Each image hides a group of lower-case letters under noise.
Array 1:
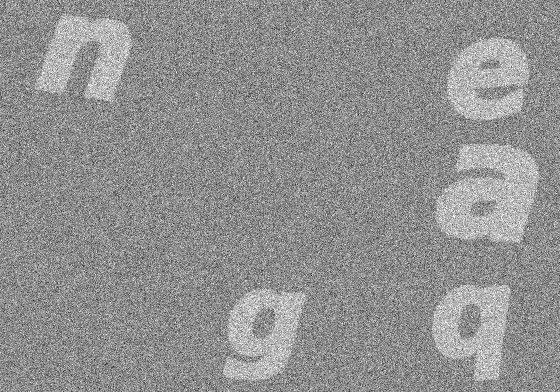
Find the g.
bottom middle
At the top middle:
nothing
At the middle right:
a
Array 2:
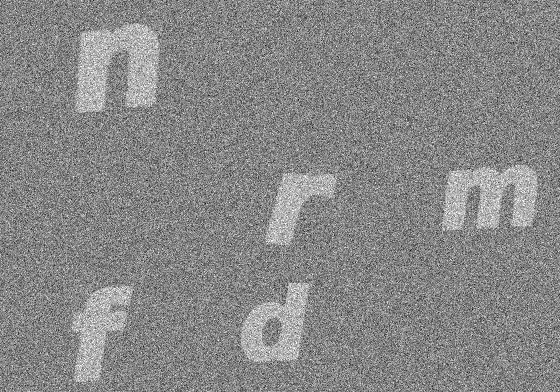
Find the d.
bottom middle
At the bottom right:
nothing
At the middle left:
nothing
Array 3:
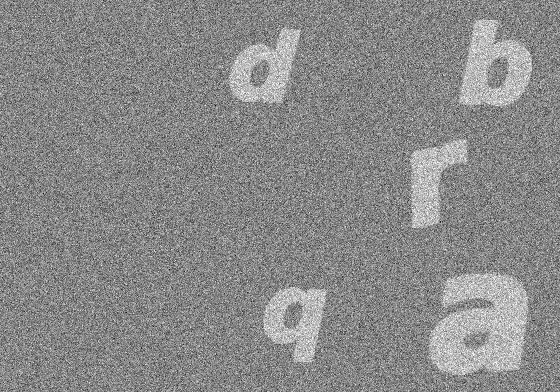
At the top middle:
d
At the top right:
b
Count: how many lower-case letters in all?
5
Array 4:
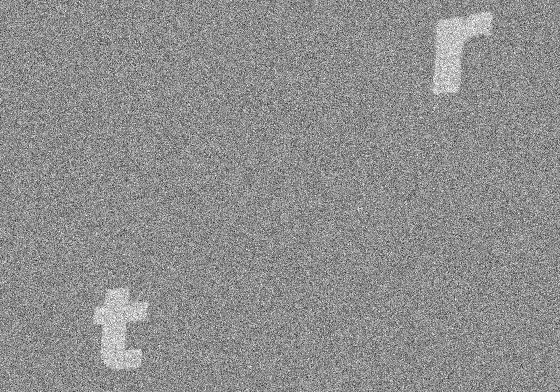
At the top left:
nothing
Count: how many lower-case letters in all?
2
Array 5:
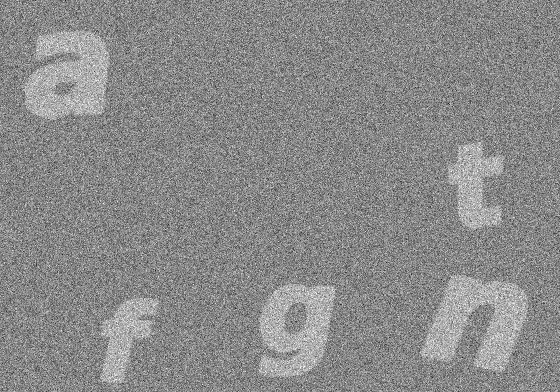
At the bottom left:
f
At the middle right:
t
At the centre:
nothing
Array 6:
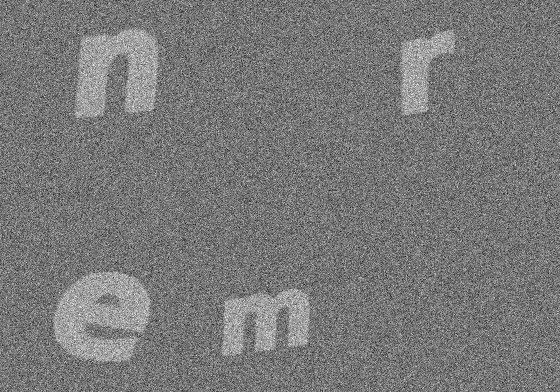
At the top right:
r
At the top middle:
nothing
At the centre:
nothing
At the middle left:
nothing
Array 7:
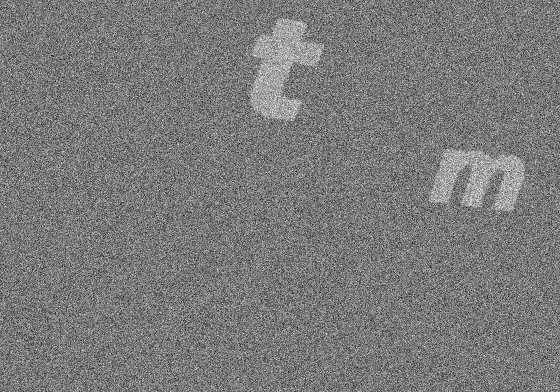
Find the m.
middle right
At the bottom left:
nothing
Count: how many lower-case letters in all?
2
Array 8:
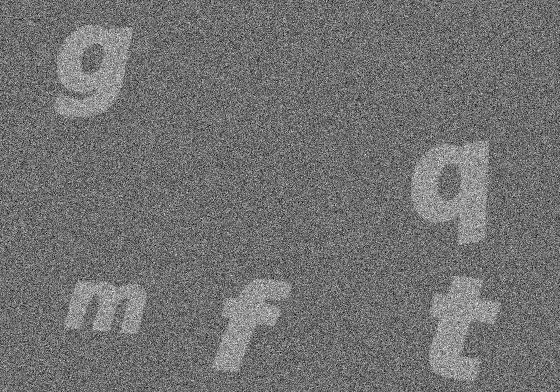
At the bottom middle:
f
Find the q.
middle right
